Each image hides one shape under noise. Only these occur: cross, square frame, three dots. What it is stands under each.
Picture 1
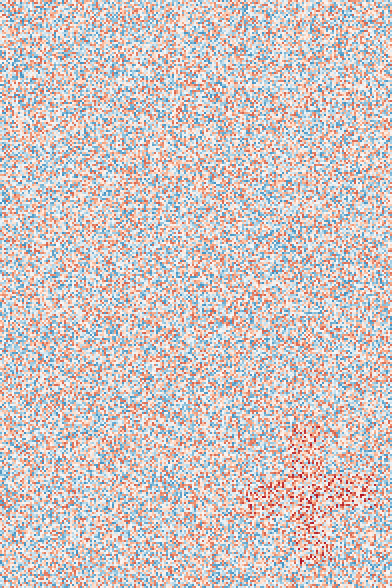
cross
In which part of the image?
bottom right
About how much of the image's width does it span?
a third
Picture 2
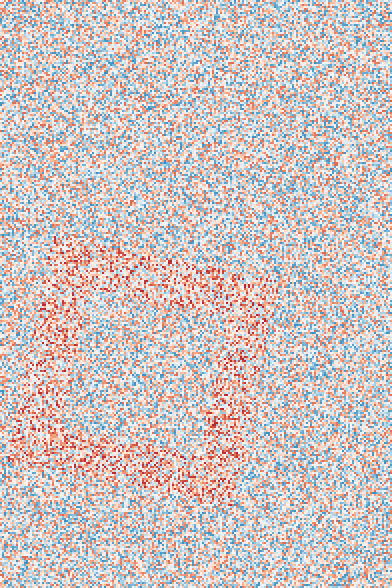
square frame
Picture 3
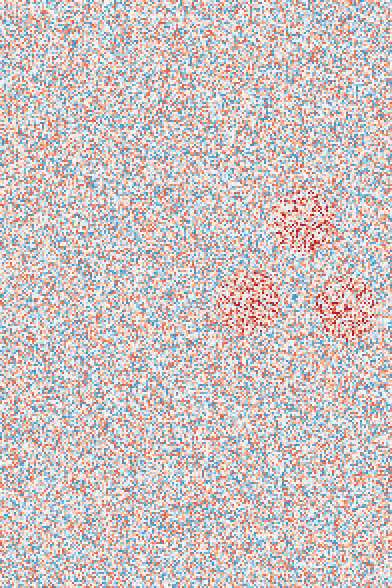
three dots
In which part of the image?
middle right
